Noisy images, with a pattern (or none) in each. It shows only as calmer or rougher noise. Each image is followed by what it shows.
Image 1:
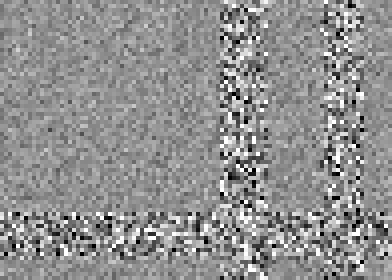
bands of rows crossing bands of columns
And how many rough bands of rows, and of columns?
1 and 2
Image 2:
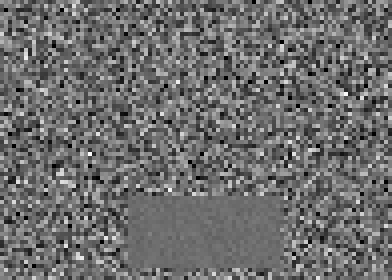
one block
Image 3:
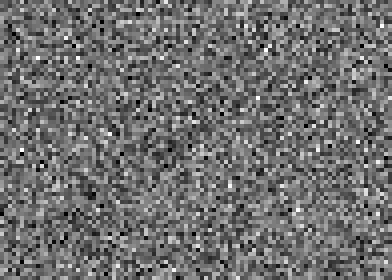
only noise
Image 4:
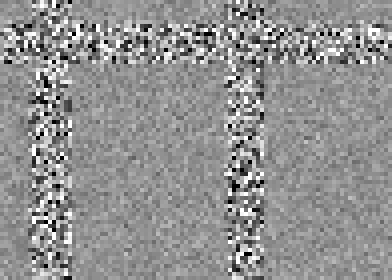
bands of rows crossing bands of columns
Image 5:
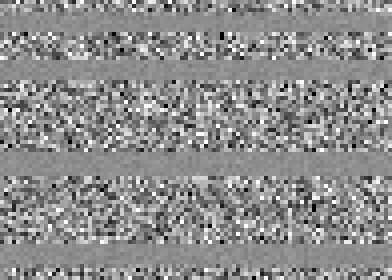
bands of rows
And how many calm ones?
4
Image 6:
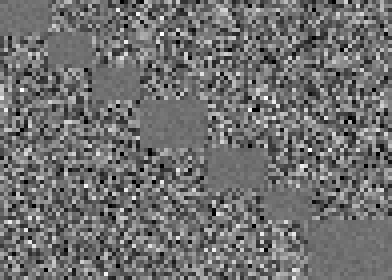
blocks along the diagonal
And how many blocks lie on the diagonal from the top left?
7
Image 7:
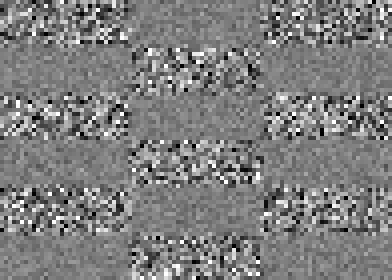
a checkerboard
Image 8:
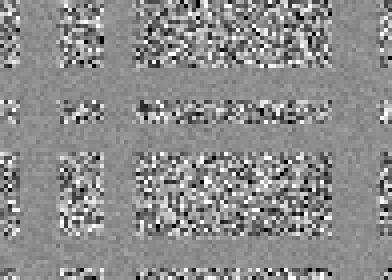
bands of rows crossing bands of columns
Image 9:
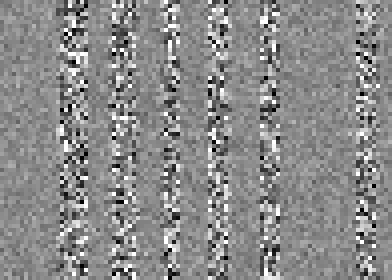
bands of columns
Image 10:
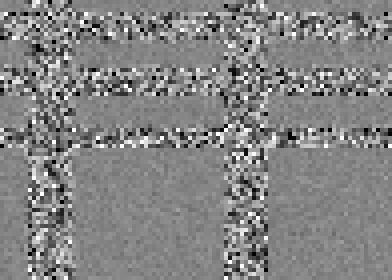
bands of rows crossing bands of columns
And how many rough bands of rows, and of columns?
3 and 2
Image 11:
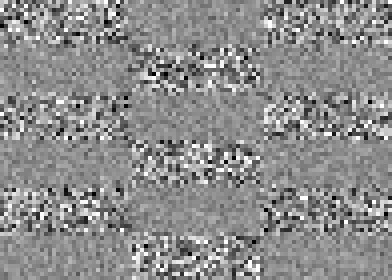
a checkerboard
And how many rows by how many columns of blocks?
6 by 3
